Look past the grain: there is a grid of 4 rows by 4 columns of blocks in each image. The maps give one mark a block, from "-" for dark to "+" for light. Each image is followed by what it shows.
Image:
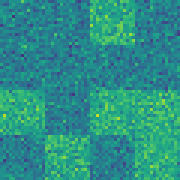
- - + -
- - - -
+ - + +
- + - +
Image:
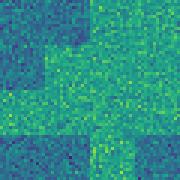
- - + +
- + + +
+ + + +
- - + -
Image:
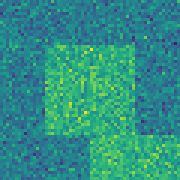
- - - -
- + + -
- + + -
- - + +
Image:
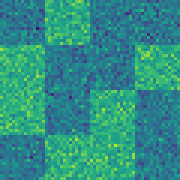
- + - -
+ - - +
+ - + -
- + + -
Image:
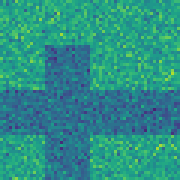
+ + + +
+ - + +
- - - -
+ - + +
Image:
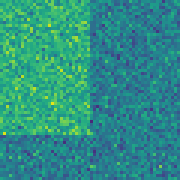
+ + - -
+ + - -
+ + - -
- - - -
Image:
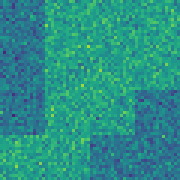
- + + +
- + + +
- + + -
+ + - -
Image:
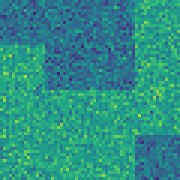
- - - +
+ - - +
+ + + +
+ + + -
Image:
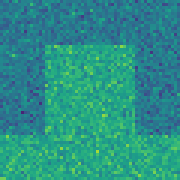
- - - -
- + + -
- + + -
+ + + +
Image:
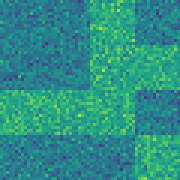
- - + -
- - + +
+ + + -
- - - +
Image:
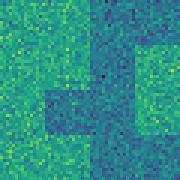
+ + - -
+ + - +
+ - - +
+ + - -
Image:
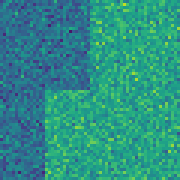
- - + +
- - + +
- + + +
- + + +
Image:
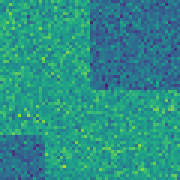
+ + - -
+ + - -
+ + + +
- + + +
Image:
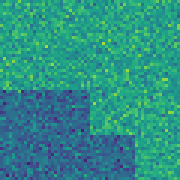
+ + + +
+ + + +
- - + +
- - - +
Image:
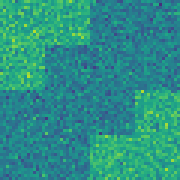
+ + - -
+ - - -
- - - +
- - + +
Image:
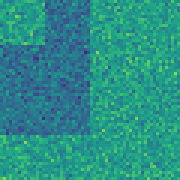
+ - + +
- - + +
- - + +
+ + + +
